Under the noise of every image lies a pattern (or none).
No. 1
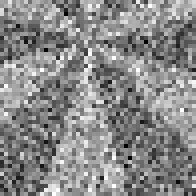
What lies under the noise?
spokes from one point
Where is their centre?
top middle
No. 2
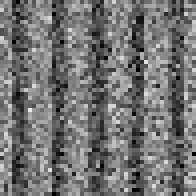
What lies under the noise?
vertical stripes
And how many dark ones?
5
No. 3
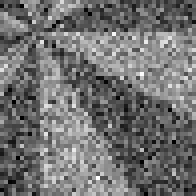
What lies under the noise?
spokes from one point
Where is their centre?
top left
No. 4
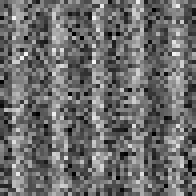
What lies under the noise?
vertical stripes
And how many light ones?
5
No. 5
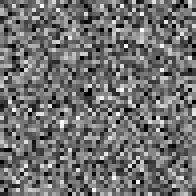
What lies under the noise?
only noise
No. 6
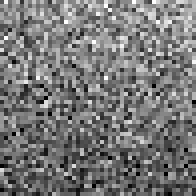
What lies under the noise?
a smooth slope
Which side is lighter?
top
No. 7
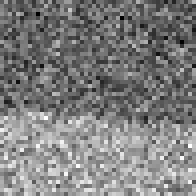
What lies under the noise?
a sharp edge
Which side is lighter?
bottom
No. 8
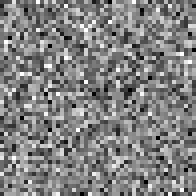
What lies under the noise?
only noise
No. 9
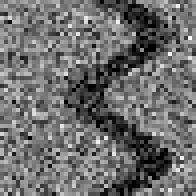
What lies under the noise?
a wavy band
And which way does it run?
top to bottom
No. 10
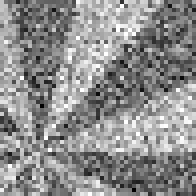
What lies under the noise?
spokes from one point
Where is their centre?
bottom left
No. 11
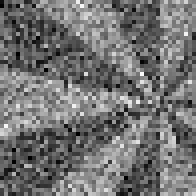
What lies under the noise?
spokes from one point
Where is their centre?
middle right
